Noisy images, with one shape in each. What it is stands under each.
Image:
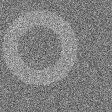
ring
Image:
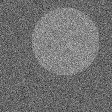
disc
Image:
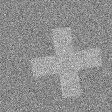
cross
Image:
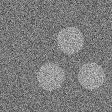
three dots
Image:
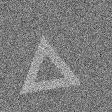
triangle frame
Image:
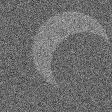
crescent
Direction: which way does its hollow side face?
down and right
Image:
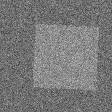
square
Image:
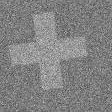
cross
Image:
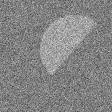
half disc
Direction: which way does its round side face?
up and left
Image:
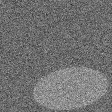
ellipse
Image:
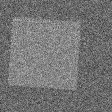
square
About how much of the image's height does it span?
two thirds
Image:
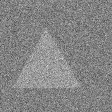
triangle
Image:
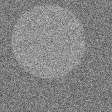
disc
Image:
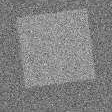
square
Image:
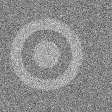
bullseye
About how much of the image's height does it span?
two thirds
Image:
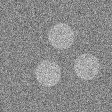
three dots
